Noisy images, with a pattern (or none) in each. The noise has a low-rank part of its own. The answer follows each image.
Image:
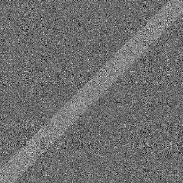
a diagonal band
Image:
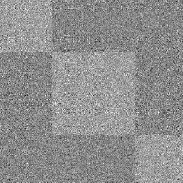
blocks along the diagonal
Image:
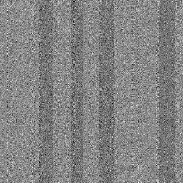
bands of columns
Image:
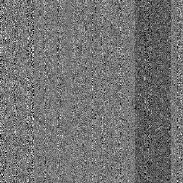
one band of columns
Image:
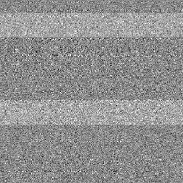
bands of rows
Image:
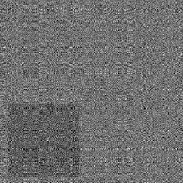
one block
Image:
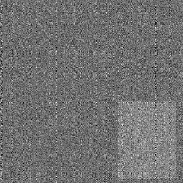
one block
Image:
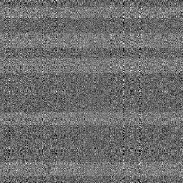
bands of rows
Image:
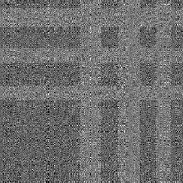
bands of rows crossing bands of columns
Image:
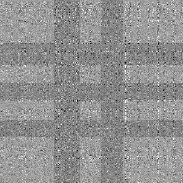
bands of rows crossing bands of columns
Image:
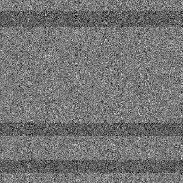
bands of rows
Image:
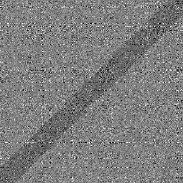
a diagonal band
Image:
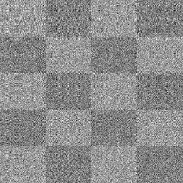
a checkerboard
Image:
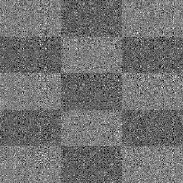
a checkerboard
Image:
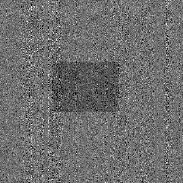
one block
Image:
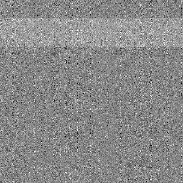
one band of rows
